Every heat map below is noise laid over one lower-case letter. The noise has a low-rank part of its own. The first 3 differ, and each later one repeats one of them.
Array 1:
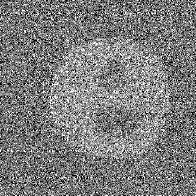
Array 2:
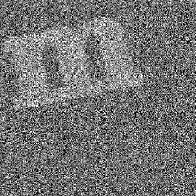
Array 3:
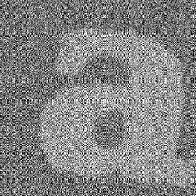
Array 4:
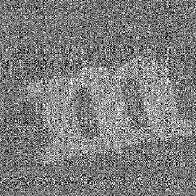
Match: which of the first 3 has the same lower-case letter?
2
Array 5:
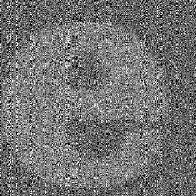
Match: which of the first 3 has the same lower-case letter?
1
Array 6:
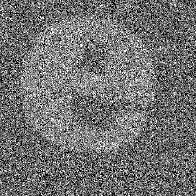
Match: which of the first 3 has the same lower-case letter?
1
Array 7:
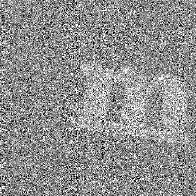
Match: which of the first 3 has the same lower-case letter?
2
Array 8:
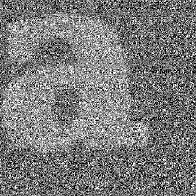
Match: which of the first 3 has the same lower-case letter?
3
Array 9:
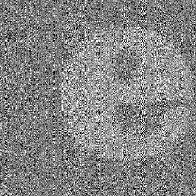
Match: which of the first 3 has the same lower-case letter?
1
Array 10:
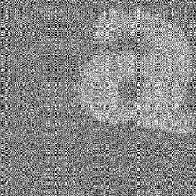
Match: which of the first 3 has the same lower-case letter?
3
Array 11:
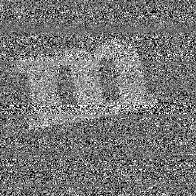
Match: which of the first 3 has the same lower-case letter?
2
